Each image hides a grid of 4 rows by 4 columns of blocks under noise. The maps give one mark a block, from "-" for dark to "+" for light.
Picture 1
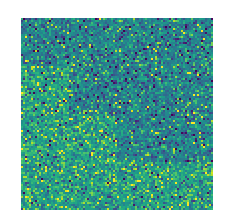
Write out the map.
----
+---
++--
++++
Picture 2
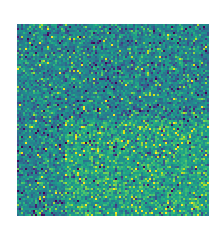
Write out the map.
----
----
-+++
-+++
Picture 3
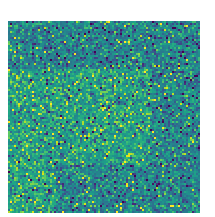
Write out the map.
----
+++-
+++-
+---
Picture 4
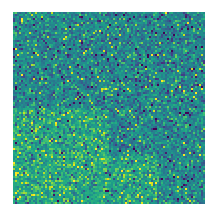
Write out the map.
----
----
++--
+++-
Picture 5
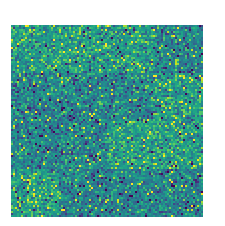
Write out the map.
+++-
---+
--++
+---
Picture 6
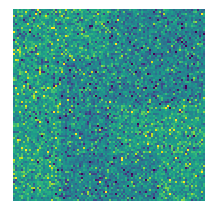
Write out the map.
++--
+---
+-++
+--+
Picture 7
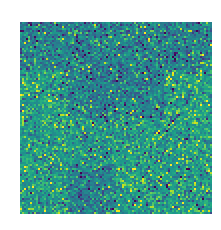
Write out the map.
----
+--+
++++
+-++
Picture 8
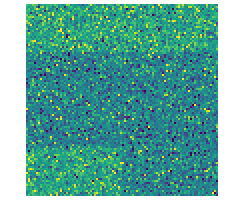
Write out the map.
++++
----
----
++--
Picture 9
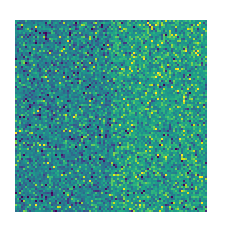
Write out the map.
--++
--++
--++
--++
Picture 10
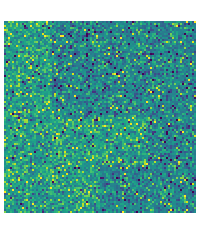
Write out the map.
+---
+---
+++-
++--
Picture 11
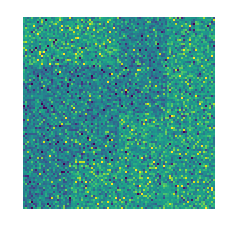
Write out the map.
++-+
---+
--++
-+++
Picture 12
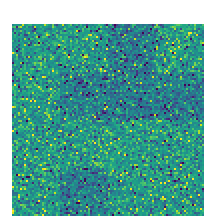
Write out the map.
++-+
+---
++++
+-++
